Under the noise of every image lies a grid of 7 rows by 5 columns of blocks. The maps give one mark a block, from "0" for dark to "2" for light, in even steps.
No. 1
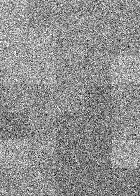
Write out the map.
21111
22111
22112
11101
01001
21002
11000
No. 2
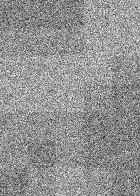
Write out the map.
00022
11122
22221
22210
11100
10100
01210
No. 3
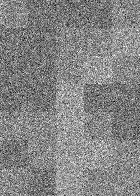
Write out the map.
10001
00112
00121
00200
11210
01221
10211
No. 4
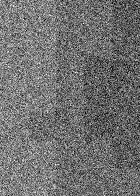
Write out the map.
22110
22110
22100
22100
21100
22110
22111
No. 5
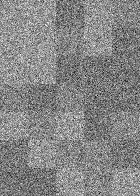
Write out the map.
22021
22120
22000
10100
21201
02110
00212
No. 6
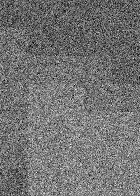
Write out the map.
00000
10000
11110
12211
12222
12222
02222
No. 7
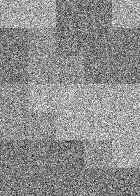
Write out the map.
22002
01000
01100
12222
11222
00012
00000
